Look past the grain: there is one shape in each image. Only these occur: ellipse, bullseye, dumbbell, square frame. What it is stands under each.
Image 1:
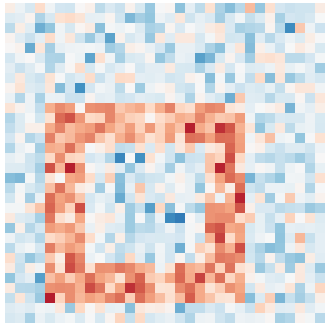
square frame
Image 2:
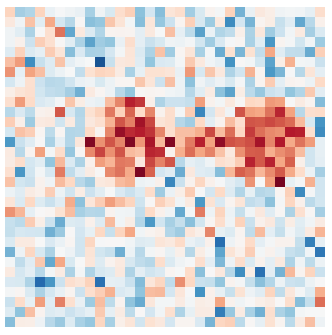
dumbbell
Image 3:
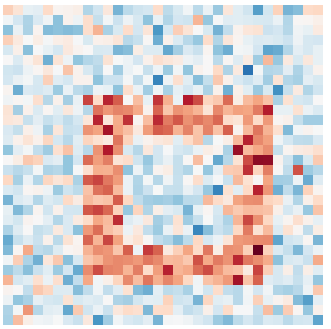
square frame
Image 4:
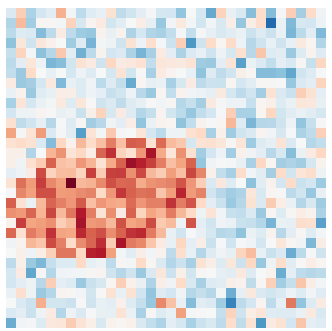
ellipse
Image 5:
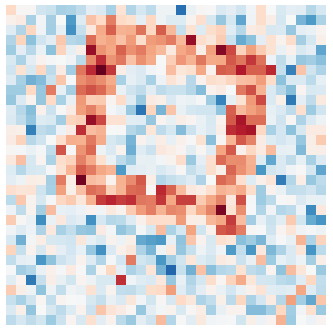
square frame
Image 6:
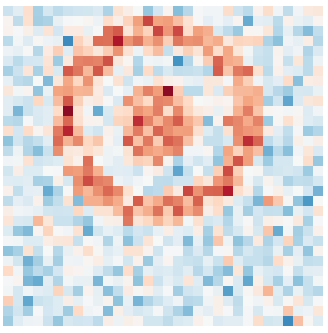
bullseye
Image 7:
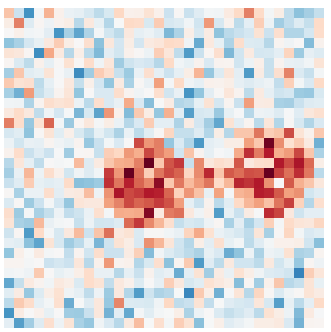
dumbbell
